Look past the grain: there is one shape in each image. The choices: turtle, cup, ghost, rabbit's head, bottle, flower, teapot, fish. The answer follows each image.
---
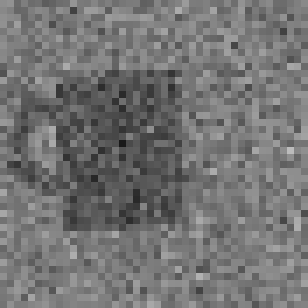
cup
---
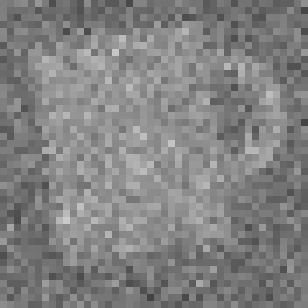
cup
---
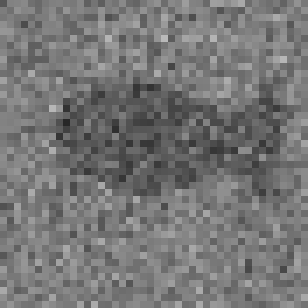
fish
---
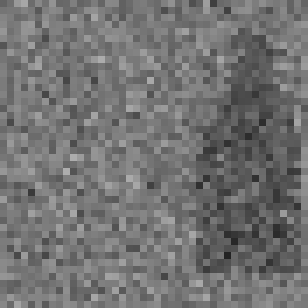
bottle
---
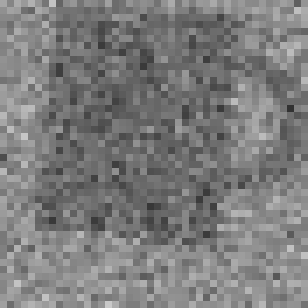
cup
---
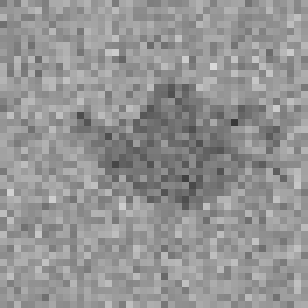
teapot
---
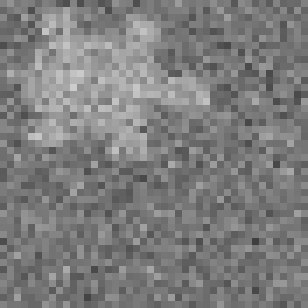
turtle
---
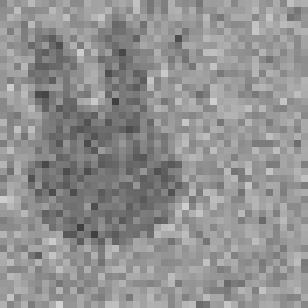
rabbit's head
